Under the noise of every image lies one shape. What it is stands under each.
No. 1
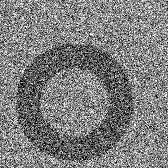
dark ring
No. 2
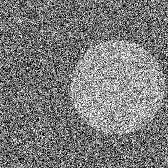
light disc
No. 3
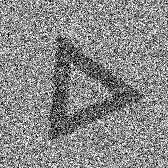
dark triangle frame
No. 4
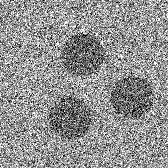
dark three dots
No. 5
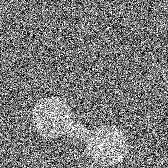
light dumbbell
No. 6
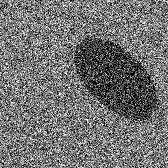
dark ellipse
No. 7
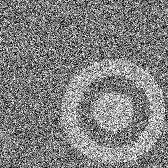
light bullseye
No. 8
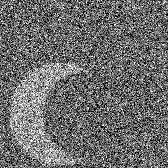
light crescent
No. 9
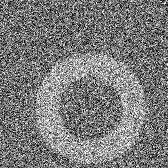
light ring
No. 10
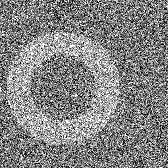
light ring
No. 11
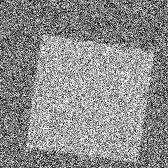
light square
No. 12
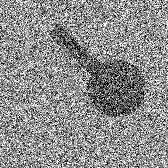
dark lollipop
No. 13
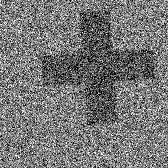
dark cross
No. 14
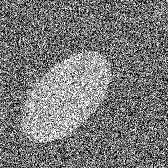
light ellipse
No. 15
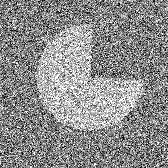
light disc with a wedge cut out
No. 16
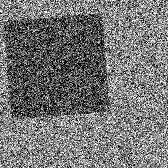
dark square
